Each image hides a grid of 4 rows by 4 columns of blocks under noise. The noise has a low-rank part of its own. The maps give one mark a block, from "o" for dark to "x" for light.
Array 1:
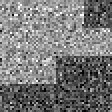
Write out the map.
x x x o
x x x x
x x o o
o o o o
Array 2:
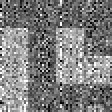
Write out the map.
o o o o
x o x o
x o x x
x o o o
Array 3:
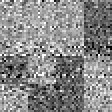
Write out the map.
x x x o
x x x o
o x o x
x o o x
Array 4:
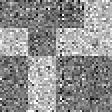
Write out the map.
o o o x
x o x x
o x o o
o x o o
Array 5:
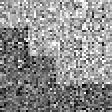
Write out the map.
x x x x
o x x x
o o x x
o o o o
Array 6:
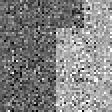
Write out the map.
o o o x
o o x x
o o x x
o o x x
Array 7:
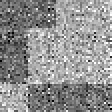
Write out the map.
o o x x
o x x x
o x x x
x o o o
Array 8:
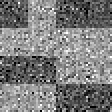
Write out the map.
o x o o
x x x x
o o x x
x x o o
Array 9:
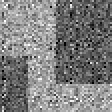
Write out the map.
x x o o
x x o o
o x o o
o x x x
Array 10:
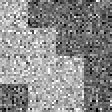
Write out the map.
x o o o
x x o o
x x x o
o x x o
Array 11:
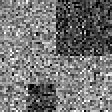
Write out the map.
x x o o
x x o o
x x x x
x o x x
